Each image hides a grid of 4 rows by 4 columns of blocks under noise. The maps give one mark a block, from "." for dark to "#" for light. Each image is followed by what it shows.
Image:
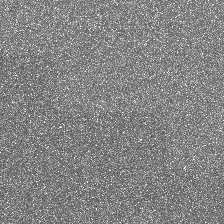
####
.###
...#
....
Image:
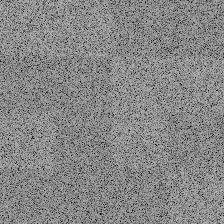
##..
..##
#.#.
...#
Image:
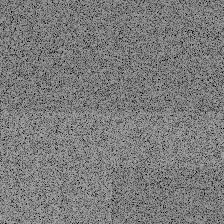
....
....
####
##..
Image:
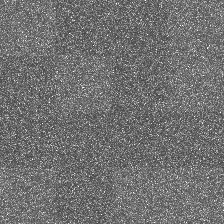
#..#
.#.#
....
#.##
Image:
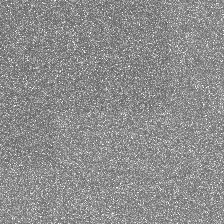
...#
...#
.###
####
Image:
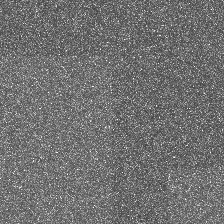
....
##..
##..
##.#
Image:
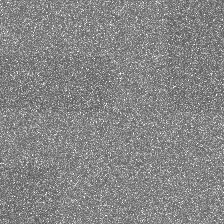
###.
..#.
####
.###
